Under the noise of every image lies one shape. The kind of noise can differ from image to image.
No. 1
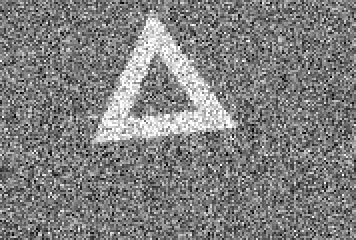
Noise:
low rank plus noise
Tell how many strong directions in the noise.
five to eight
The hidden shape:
triangle frame
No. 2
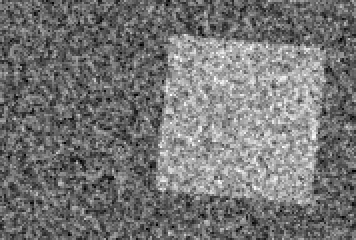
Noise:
blotchy
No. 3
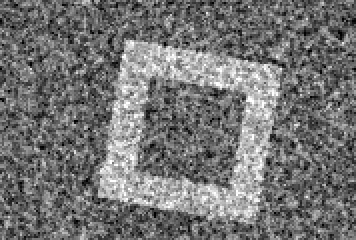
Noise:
blotchy
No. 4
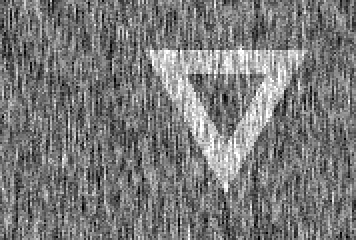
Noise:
streaked along the columns
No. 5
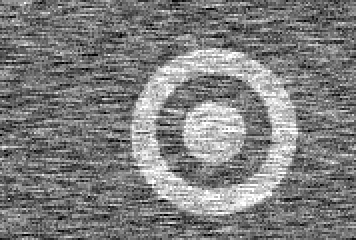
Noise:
streaked along the rows
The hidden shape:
bullseye
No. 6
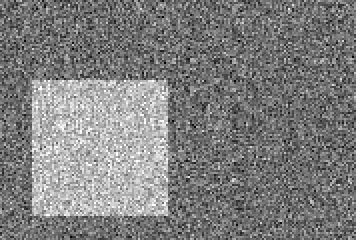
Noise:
low rank plus noise
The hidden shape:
square
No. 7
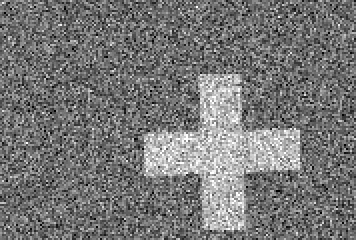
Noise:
independent entries
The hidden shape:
cross
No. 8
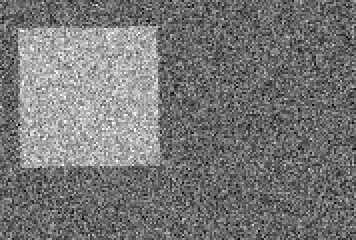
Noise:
independent entries
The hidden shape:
square
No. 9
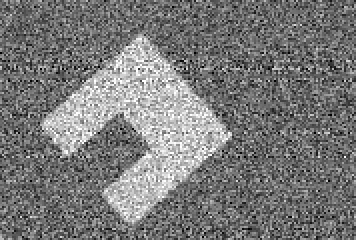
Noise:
rows of uneven size
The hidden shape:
square with a notch
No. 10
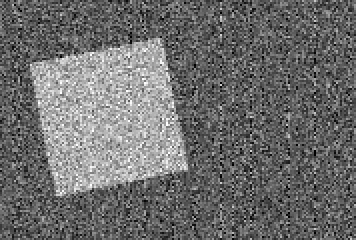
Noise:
columns of uneven size
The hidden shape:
square
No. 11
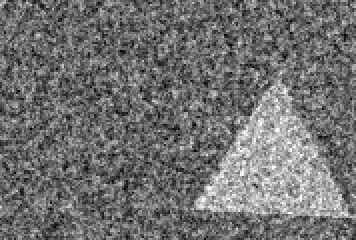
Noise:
blotchy
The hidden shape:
triangle
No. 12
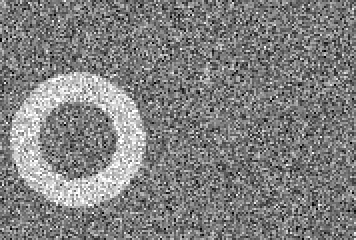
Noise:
independent entries
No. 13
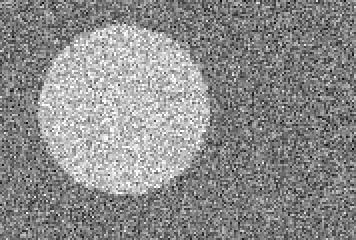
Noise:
independent entries
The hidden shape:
disc
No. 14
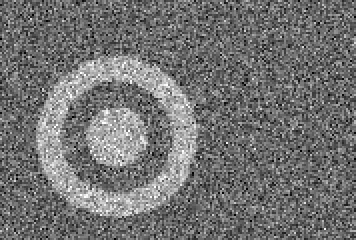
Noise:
independent entries
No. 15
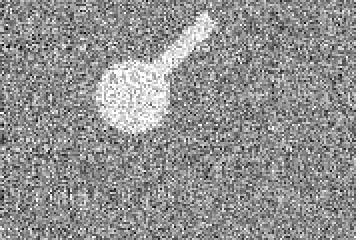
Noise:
low rank plus noise
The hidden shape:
lollipop
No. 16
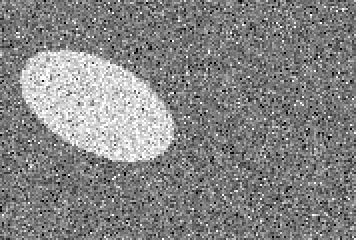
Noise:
heavy tails
